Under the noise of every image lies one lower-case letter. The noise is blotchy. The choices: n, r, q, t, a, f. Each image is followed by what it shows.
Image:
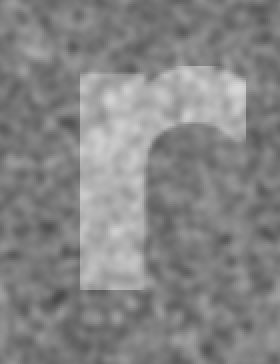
r
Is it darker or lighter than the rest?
lighter
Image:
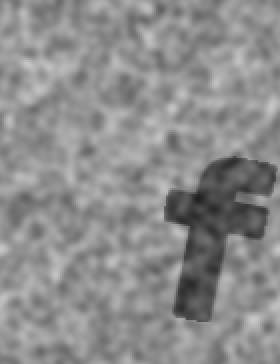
f
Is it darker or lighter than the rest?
darker
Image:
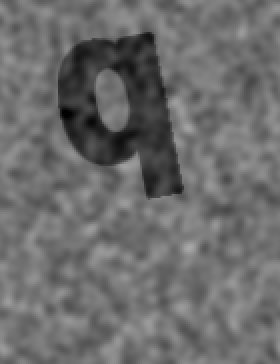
q
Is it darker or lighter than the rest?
darker
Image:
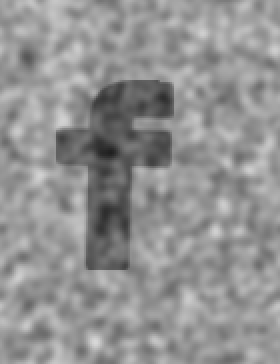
f
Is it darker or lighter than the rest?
darker
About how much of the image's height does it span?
half
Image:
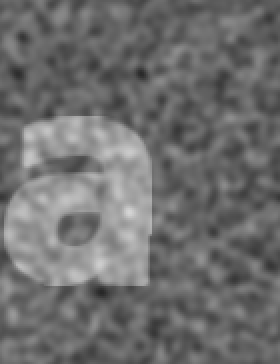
a
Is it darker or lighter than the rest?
lighter
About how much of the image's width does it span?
half
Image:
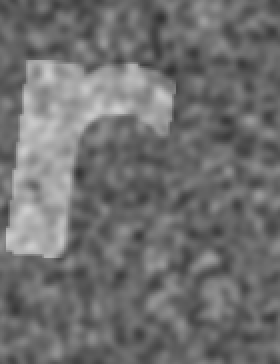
r
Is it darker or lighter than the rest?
lighter
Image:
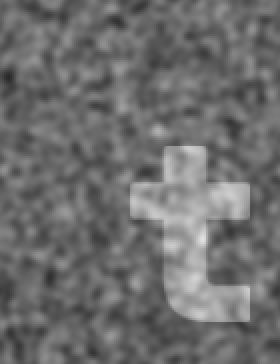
t
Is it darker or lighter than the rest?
lighter
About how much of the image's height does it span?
half
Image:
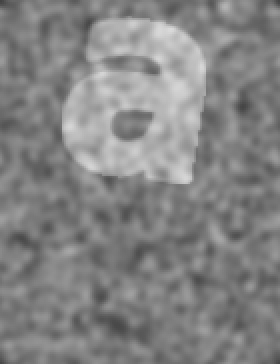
a
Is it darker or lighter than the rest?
lighter
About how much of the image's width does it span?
half
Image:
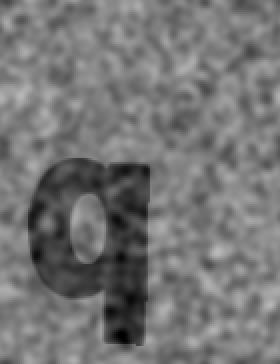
q
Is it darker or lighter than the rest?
darker
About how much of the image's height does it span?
half
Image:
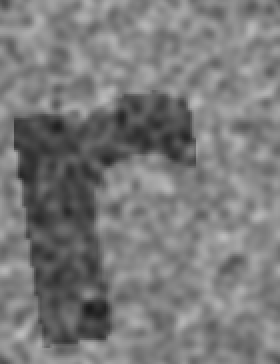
r
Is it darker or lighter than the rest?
darker
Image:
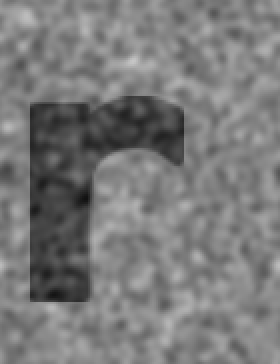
r
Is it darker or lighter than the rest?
darker
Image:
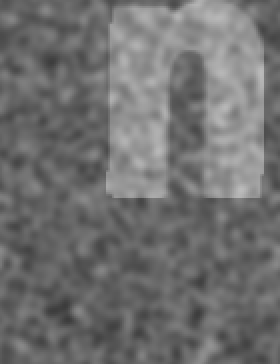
n
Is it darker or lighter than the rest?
lighter
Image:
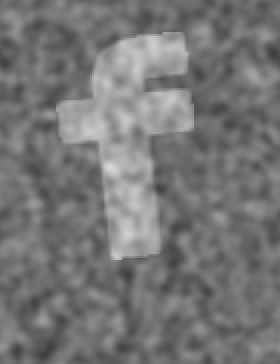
f
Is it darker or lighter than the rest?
lighter
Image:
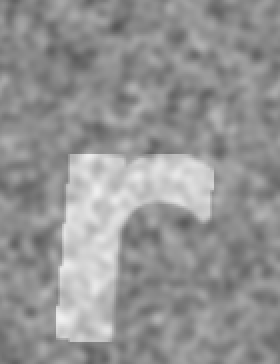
r
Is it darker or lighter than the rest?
lighter
